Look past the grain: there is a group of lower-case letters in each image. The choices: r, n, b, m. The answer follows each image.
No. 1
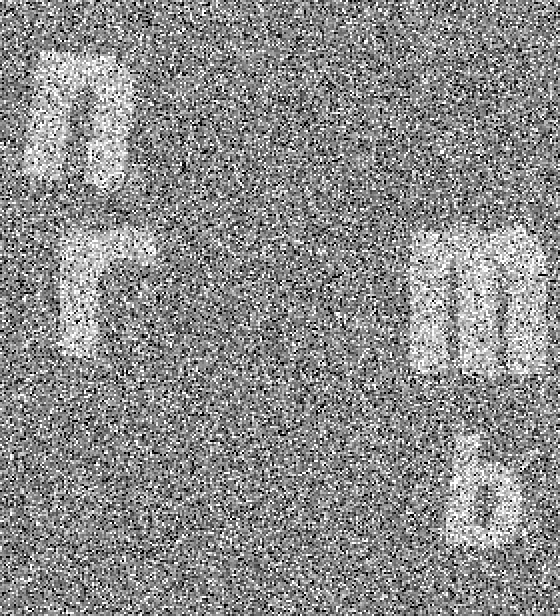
top left: n; middle left: r; middle right: m; bottom right: b
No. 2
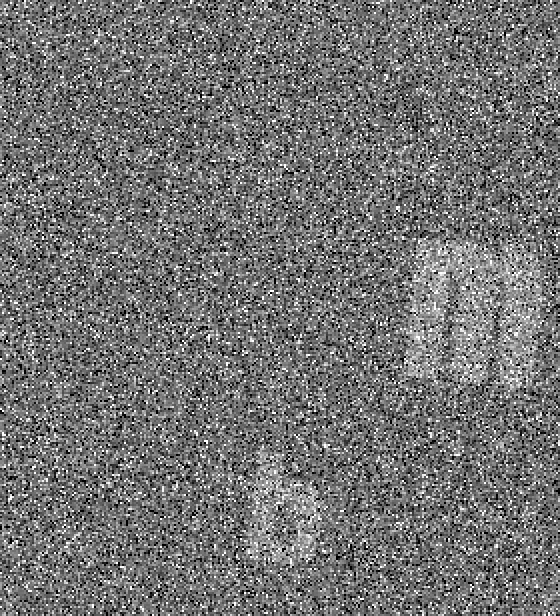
middle right: m; bottom middle: b
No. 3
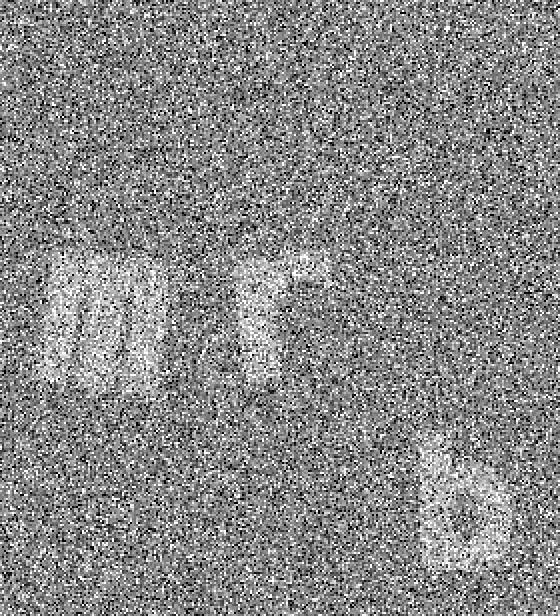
middle left: m; centre: r; bottom right: b
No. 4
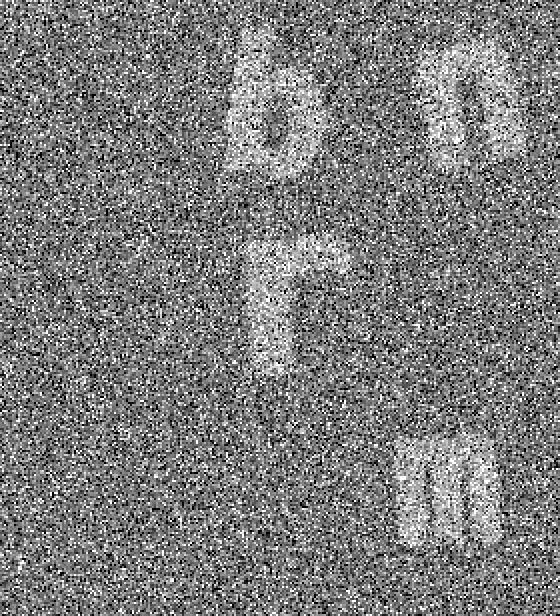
top middle: b; top right: n; centre: r; bottom right: m
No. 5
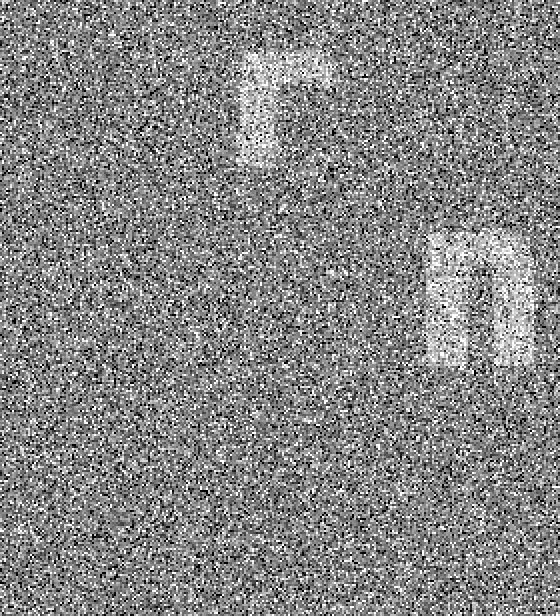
top middle: r; middle right: n
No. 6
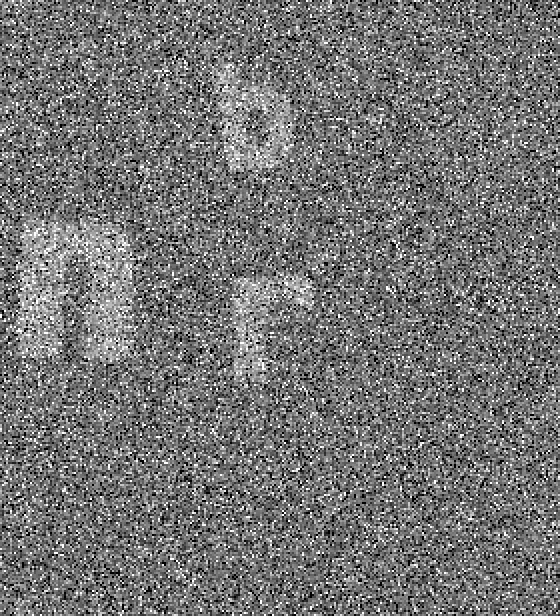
top middle: b; middle left: n; centre: r
